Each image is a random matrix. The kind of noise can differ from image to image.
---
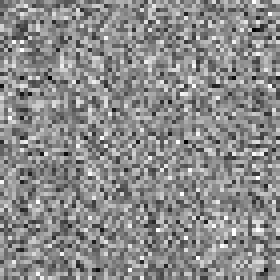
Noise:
low rank plus noise
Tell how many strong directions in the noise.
three or four
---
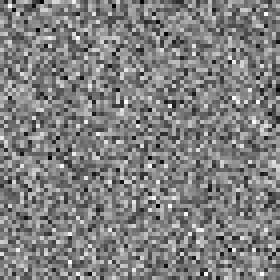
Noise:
independent entries
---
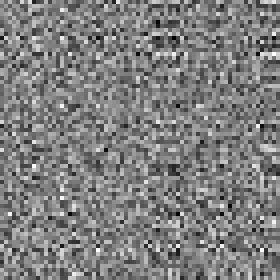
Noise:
low rank plus noise
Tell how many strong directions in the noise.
two
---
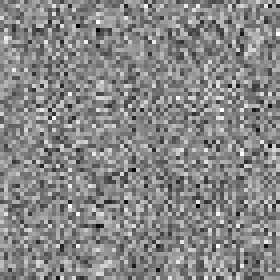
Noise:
low rank plus noise
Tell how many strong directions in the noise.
three or four
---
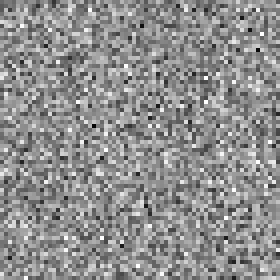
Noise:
independent entries
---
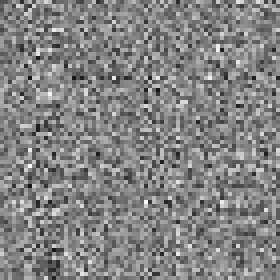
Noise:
low rank plus noise
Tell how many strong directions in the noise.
three or four
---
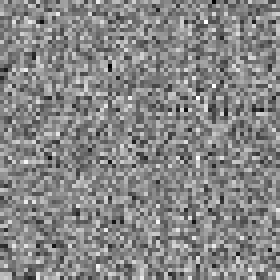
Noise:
low rank plus noise
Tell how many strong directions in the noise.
five to eight
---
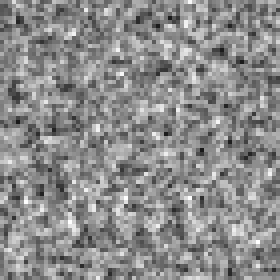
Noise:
blotchy
